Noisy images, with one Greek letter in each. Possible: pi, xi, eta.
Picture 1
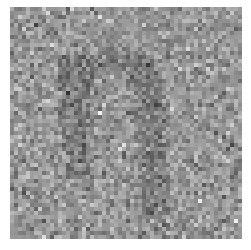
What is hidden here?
dark eta
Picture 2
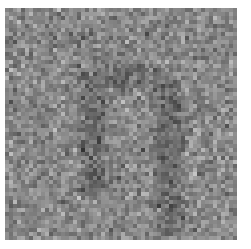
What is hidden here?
dark eta
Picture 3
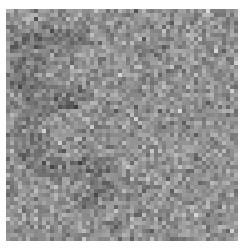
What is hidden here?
dark xi
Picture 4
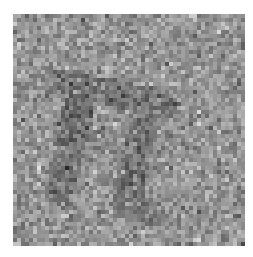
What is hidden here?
dark pi
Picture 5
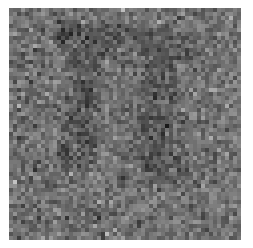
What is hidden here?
dark pi
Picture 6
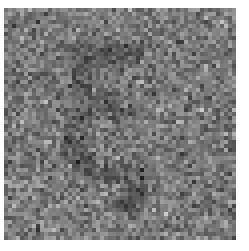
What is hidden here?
dark xi
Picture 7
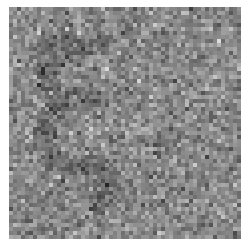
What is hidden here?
dark xi
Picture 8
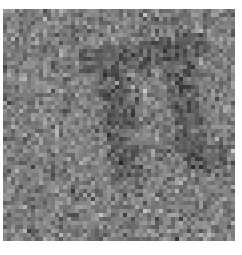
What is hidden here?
dark pi
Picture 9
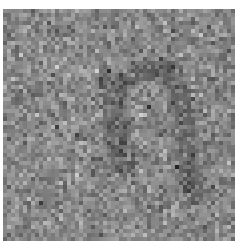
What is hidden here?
dark eta
